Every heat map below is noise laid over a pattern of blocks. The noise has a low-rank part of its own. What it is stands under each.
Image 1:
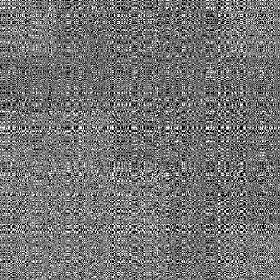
mirrored about the diagonal from the bottom left
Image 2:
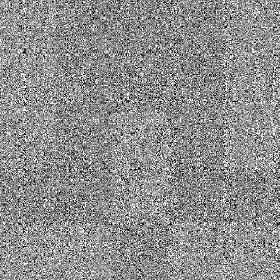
left and right mirror each other
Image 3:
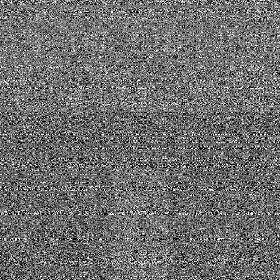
left and right mirror each other
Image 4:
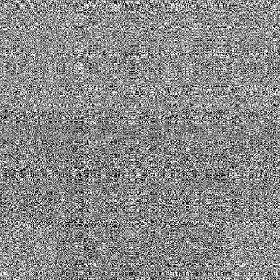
left and right mirror each other
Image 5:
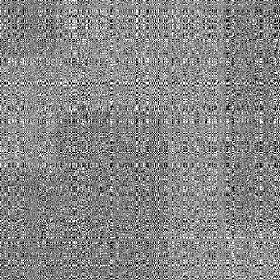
no symmetry
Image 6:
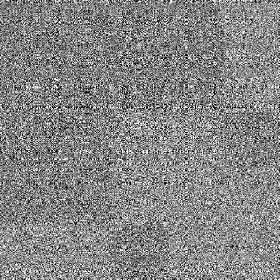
mirrored about the diagonal from the top left
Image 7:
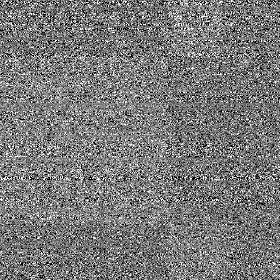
top and bottom mirror each other
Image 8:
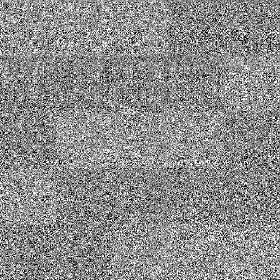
the same after a half turn
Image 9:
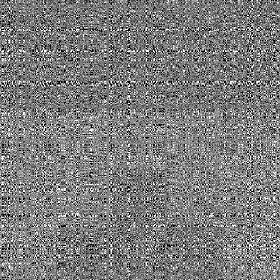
left and right mirror each other
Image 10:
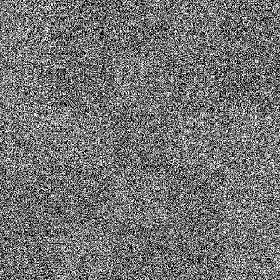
the same after a half turn
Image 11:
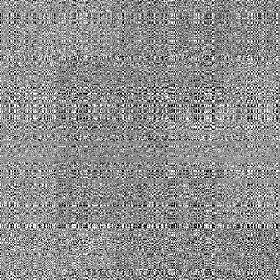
top and bottom mirror each other
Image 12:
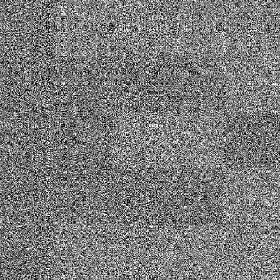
top and bottom mirror each other
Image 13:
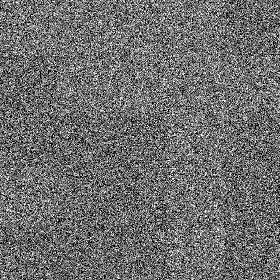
no symmetry
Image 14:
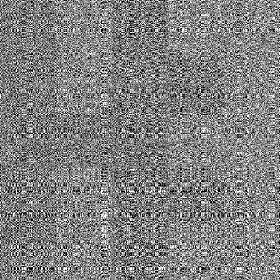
top and bottom mirror each other
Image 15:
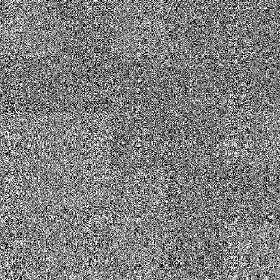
mirrored about the diagonal from the bottom left
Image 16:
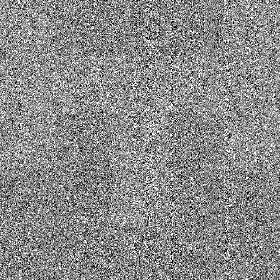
left and right mirror each other
